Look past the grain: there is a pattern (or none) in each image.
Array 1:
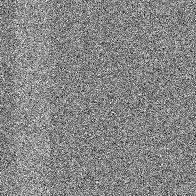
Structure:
one band of columns
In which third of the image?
left
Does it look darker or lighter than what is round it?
lighter
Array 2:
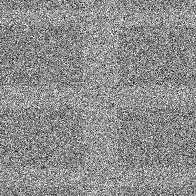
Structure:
bands of rows crossing bands of columns
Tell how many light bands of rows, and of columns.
3 and 1
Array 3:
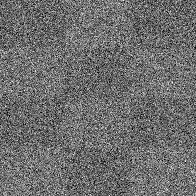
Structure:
a checkerboard
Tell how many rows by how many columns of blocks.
4 by 3
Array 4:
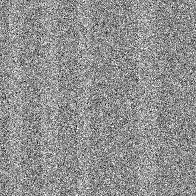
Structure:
bands of columns
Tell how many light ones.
4
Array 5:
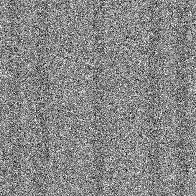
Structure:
bands of columns
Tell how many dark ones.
5
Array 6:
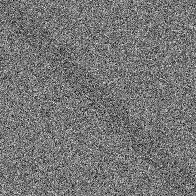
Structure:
a diagonal band
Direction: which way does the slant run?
top left to bottom right
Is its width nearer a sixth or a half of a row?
a sixth
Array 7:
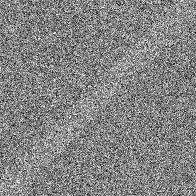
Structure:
a diagonal band
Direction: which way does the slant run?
bottom left to top right
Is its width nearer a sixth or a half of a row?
a sixth
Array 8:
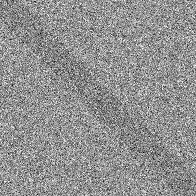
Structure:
a diagonal band
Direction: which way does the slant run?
top left to bottom right
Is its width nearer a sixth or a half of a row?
a sixth
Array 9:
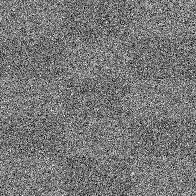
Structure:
a checkerboard
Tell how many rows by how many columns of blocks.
5 by 3
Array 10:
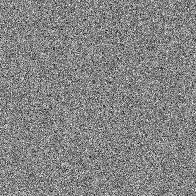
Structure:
only noise
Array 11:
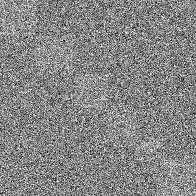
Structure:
blocks along the diagonal
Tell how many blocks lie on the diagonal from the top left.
6
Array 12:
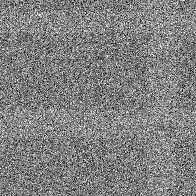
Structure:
bands of rows crossing bands of columns
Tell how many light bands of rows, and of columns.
2 and 1
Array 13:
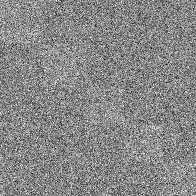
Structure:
blocks along the diagonal
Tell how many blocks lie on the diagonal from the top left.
5
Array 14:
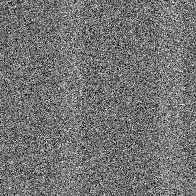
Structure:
bands of columns
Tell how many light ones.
2
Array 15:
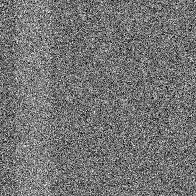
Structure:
one band of columns
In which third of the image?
left
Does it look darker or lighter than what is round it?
lighter
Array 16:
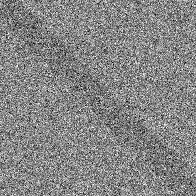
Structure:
a diagonal band
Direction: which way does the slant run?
top left to bottom right
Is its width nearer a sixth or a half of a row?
a sixth
